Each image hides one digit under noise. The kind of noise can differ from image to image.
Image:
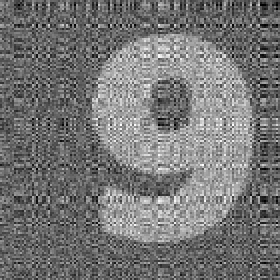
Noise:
low rank plus noise
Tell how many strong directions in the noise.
one
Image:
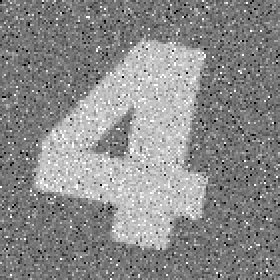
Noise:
heavy tails
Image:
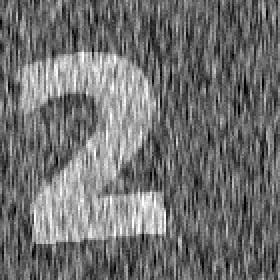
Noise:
streaked along the columns
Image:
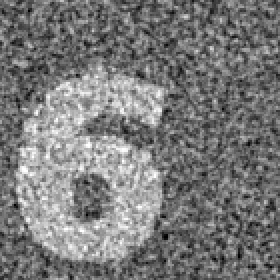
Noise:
blotchy
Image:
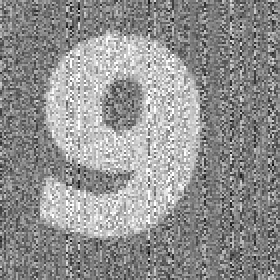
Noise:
columns of uneven size
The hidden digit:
9
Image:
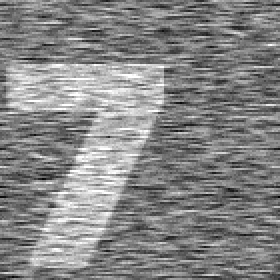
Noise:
streaked along the rows
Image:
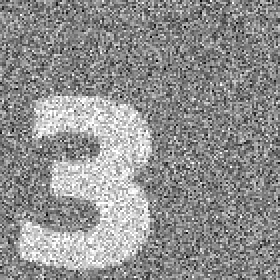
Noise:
independent entries
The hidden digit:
3
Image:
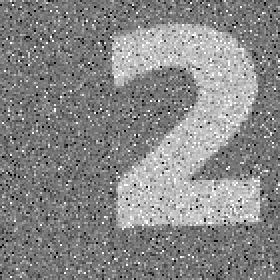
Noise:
heavy tails
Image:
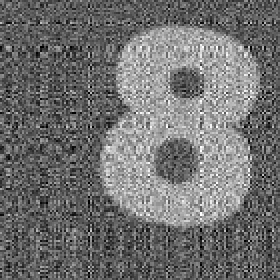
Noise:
low rank plus noise
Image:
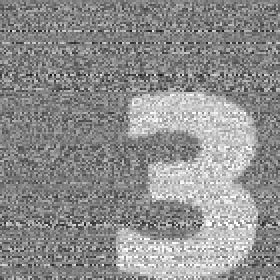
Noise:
rows of uneven size
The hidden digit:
3
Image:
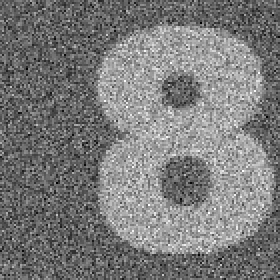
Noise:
independent entries
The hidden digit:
8
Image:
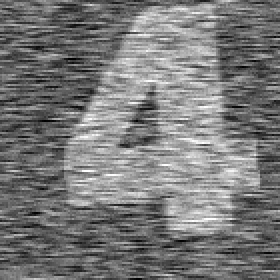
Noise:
streaked along the rows
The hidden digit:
4
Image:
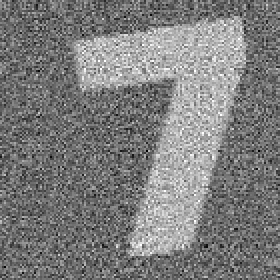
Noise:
low rank plus noise
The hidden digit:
7
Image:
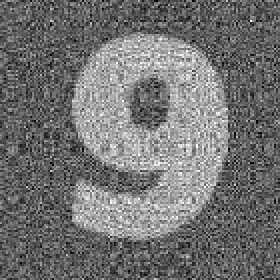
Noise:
low rank plus noise
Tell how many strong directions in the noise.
three or four
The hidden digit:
9
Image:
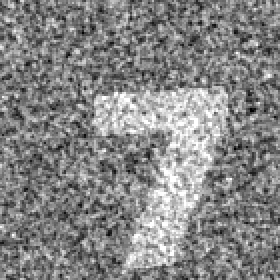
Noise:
blotchy
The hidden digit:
7
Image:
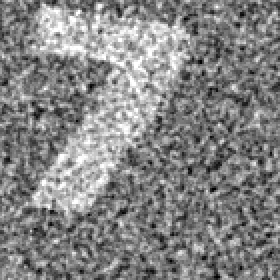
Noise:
blotchy
